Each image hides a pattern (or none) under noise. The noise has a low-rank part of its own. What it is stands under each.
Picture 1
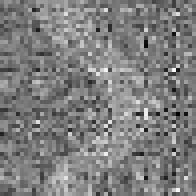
a wavy band
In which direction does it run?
top to bottom
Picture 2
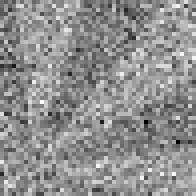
spokes from one point
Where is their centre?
bottom left
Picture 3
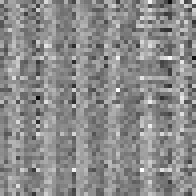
vertical stripes
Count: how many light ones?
6
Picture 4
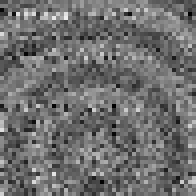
rings round one point
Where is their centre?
bottom middle
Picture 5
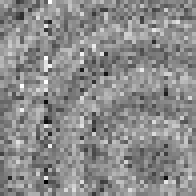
rings round one point
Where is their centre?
bottom right
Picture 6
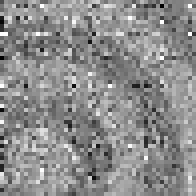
rings round one point
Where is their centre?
bottom left
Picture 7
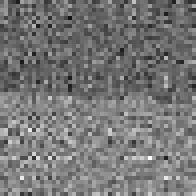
a sharp edge
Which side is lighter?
bottom
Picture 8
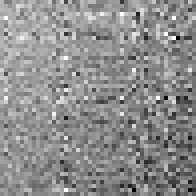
a smooth slope
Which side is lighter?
top left
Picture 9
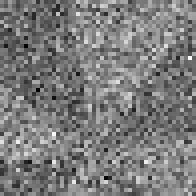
spokes from one point
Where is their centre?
bottom middle
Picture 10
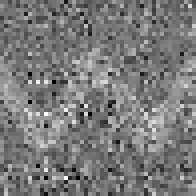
a wavy band
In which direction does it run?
left to right
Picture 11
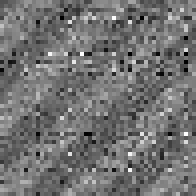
diagonal stripes
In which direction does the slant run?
bottom left to top right
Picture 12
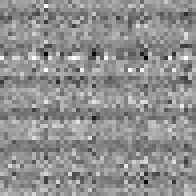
horizontal stripes
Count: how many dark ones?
6
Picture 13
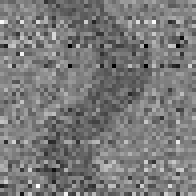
a wavy band
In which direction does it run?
top to bottom
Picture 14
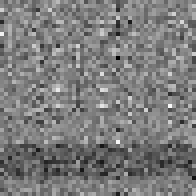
one horizontal stripe
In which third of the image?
bottom
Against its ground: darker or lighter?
darker
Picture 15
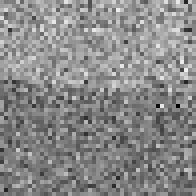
a sharp edge
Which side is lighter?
top
